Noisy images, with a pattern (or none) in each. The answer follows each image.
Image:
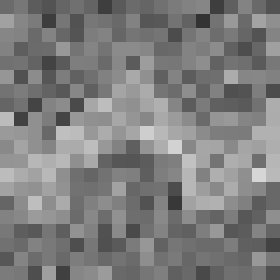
a wavy band
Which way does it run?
left to right
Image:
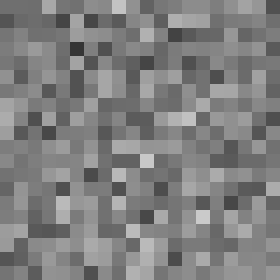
only noise
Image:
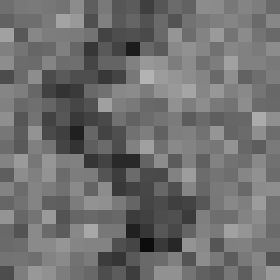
a wavy band
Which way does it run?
top to bottom
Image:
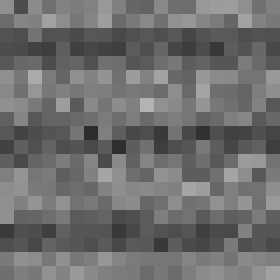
horizontal stripes
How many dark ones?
3
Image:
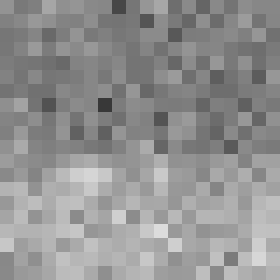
a sharp edge
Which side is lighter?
bottom
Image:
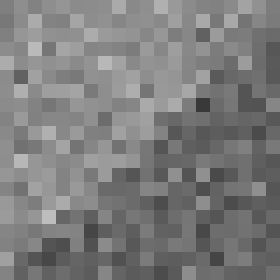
a sharp edge
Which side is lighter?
top left
